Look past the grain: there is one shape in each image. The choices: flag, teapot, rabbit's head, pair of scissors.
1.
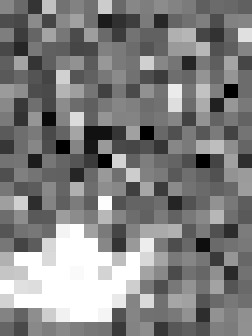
teapot
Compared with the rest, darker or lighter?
lighter
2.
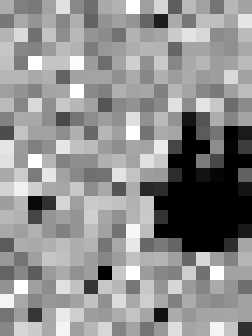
rabbit's head
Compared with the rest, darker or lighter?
darker
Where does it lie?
middle right
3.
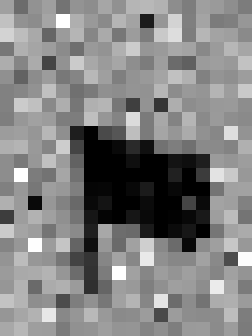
flag
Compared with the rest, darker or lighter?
darker
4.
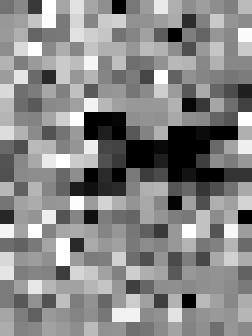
pair of scissors
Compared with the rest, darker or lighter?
darker
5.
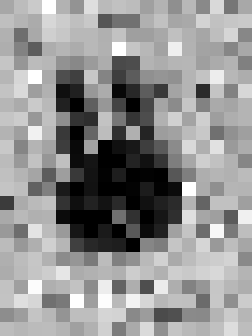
rabbit's head
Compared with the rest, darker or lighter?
darker
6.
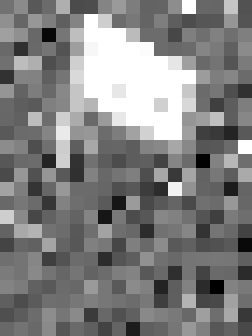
flag
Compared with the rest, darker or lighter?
lighter
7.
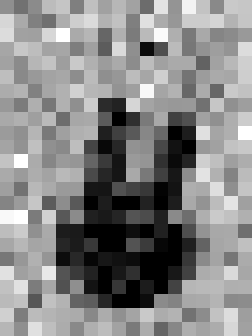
rabbit's head
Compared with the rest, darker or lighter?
darker
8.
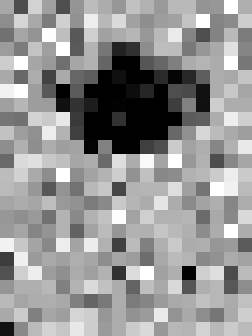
teapot
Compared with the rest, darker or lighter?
darker
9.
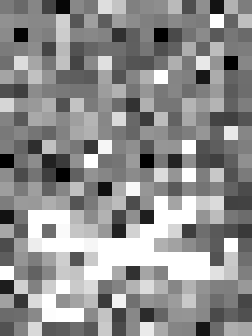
pair of scissors
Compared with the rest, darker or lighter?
lighter
